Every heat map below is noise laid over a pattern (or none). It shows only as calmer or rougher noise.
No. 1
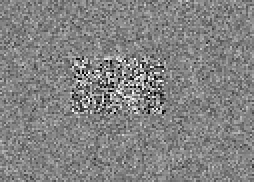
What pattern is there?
one block
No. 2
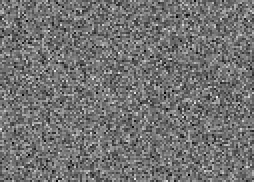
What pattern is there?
only noise
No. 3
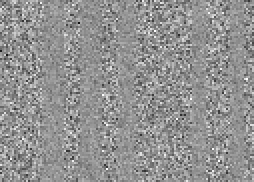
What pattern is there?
bands of columns
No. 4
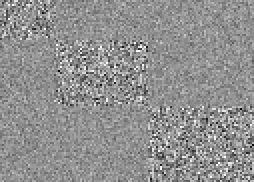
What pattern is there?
blocks along the diagonal
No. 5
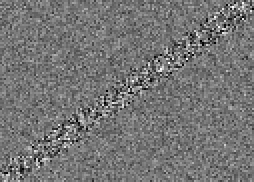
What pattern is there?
a diagonal band
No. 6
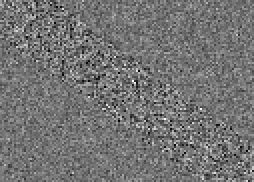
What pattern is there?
a diagonal band
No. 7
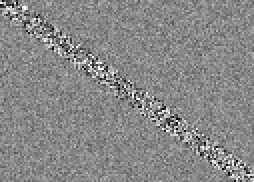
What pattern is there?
a diagonal band
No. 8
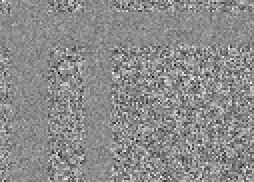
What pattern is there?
bands of rows crossing bands of columns
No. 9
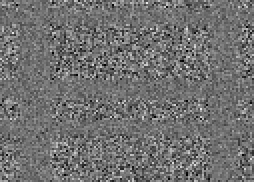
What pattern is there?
bands of rows crossing bands of columns
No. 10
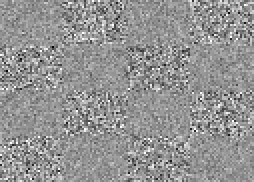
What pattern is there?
a checkerboard
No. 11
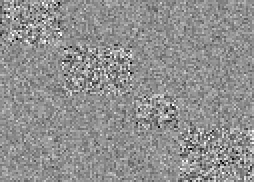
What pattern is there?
blocks along the diagonal
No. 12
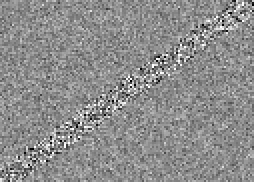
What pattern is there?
a diagonal band
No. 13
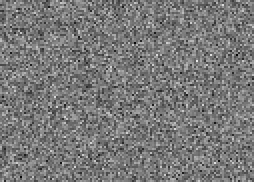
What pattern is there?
only noise
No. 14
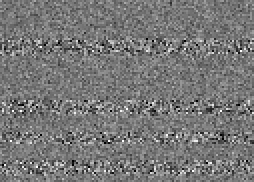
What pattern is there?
bands of rows
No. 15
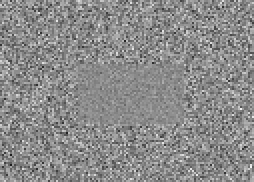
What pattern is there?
one block
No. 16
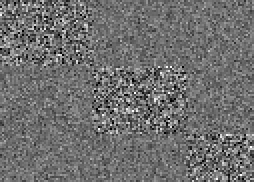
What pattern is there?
blocks along the diagonal
